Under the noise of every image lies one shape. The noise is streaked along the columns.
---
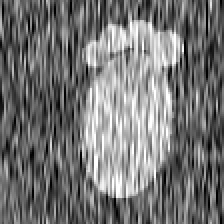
light footprint
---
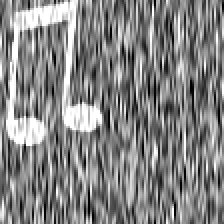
light pair of musical notes
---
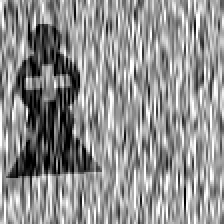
dark chess bishop
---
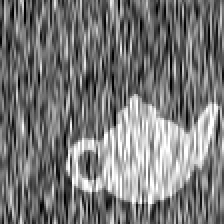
light teapot
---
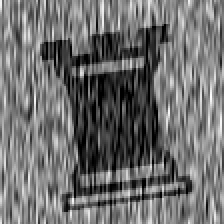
dark chess rook
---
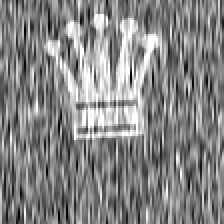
light chess queen
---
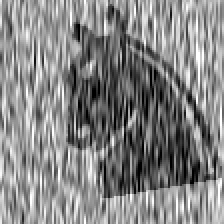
dark chess knight
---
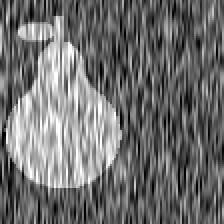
light pear
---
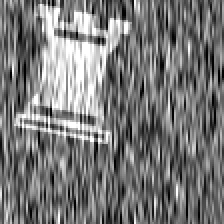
light chess rook
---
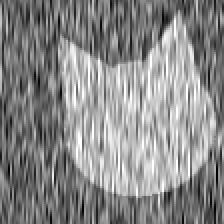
light cat's head
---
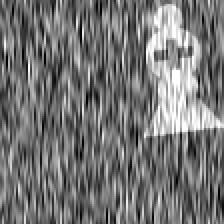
light chess bishop
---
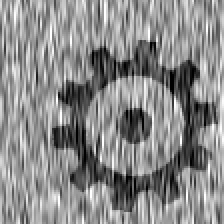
dark gear
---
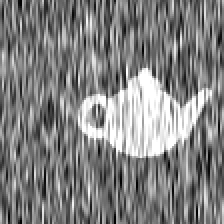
light teapot
